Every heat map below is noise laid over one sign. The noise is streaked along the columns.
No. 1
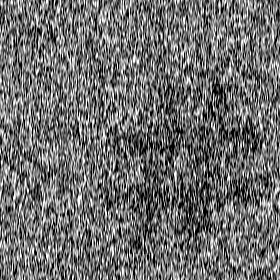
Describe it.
dark hash sign
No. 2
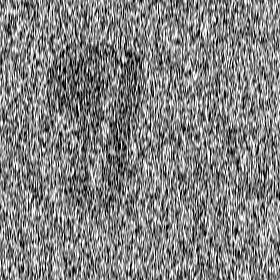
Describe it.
dark pilcrow
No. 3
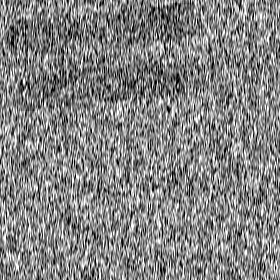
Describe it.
dark equals sign
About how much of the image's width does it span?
two thirds
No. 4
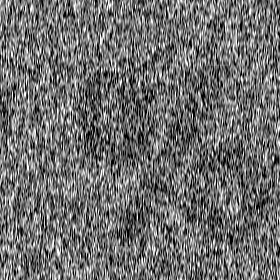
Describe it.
dark percent sign
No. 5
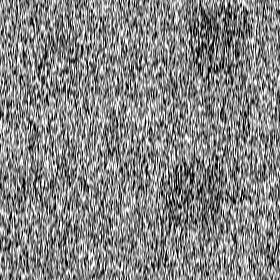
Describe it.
dark colon
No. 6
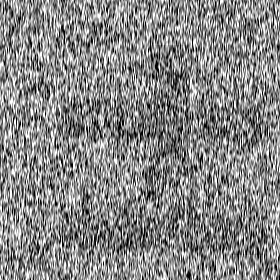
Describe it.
dark plus-minus sign
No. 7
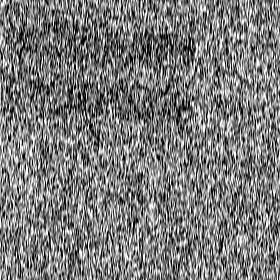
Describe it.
dark equals sign
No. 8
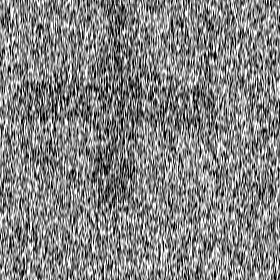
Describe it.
dark plus sign
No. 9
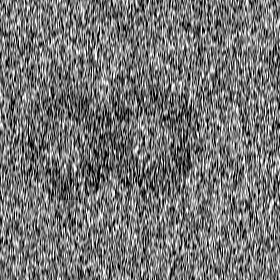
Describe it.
dark infinity sign
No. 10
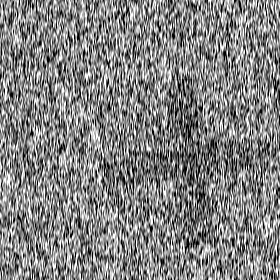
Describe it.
dark plus sign
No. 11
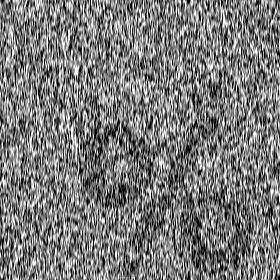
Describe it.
dark percent sign
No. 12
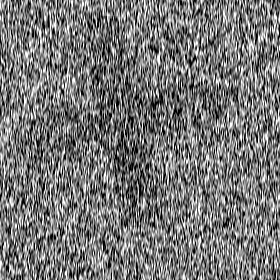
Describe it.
dark plus sign
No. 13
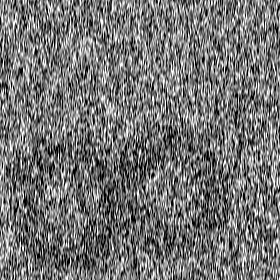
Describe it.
dark infinity sign
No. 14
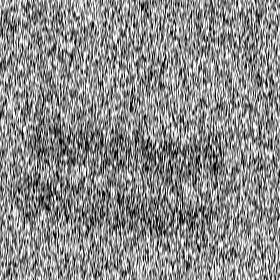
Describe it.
dark equals sign
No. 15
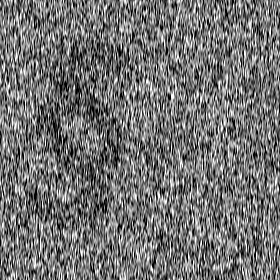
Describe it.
dark section sign
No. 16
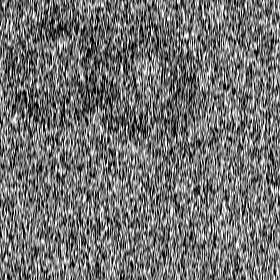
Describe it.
dark infinity sign
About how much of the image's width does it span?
two thirds
